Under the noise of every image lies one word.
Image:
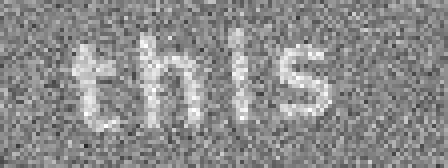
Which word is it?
this
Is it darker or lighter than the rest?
lighter
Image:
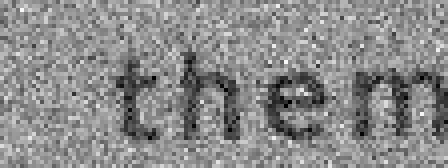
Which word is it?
them
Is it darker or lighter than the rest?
darker
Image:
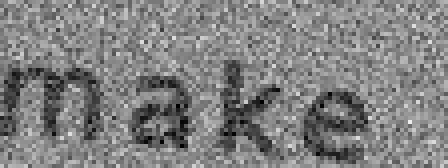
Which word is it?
make
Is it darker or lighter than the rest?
darker
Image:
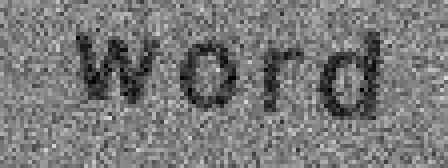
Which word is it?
word
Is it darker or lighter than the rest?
darker
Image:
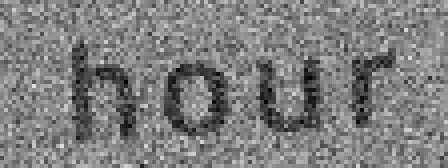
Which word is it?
hour
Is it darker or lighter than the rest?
darker
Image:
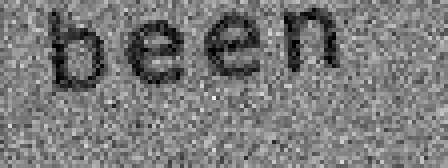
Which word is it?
been
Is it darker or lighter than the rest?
darker
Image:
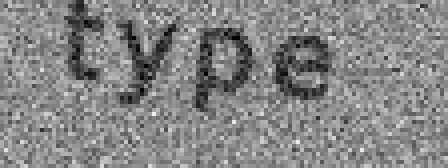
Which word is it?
type
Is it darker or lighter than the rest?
darker
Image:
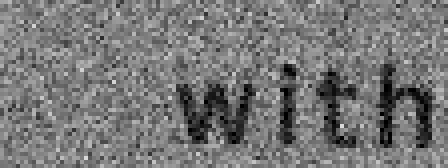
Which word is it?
with
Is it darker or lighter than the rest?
darker
